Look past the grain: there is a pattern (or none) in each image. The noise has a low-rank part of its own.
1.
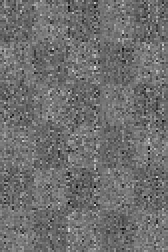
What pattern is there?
a checkerboard
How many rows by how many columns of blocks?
6 by 5
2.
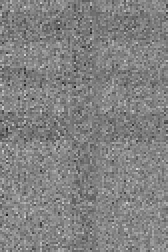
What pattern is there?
bands of rows crossing bands of columns
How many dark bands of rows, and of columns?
3 and 1
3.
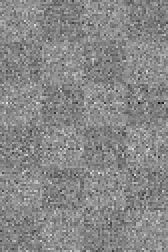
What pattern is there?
a checkerboard
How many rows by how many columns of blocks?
6 by 4
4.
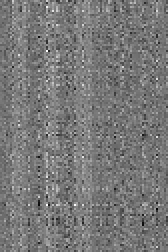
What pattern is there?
bands of columns
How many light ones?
3
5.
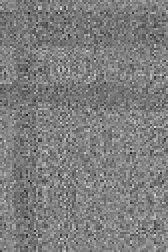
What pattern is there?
bands of rows crossing bands of columns
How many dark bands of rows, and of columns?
2 and 1
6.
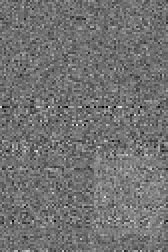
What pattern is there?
one block
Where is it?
bottom right
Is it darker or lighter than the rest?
lighter
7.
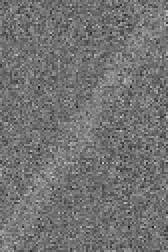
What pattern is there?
a diagonal band
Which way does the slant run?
bottom left to top right
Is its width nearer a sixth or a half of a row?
a sixth
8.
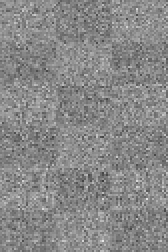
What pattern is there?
a checkerboard
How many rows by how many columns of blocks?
6 by 3
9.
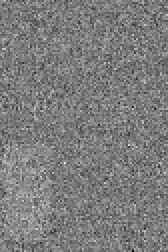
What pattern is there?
one block
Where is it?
bottom left
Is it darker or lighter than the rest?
lighter
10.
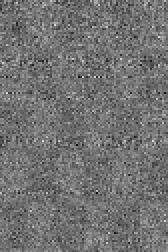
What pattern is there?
a checkerboard
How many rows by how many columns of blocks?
5 by 6
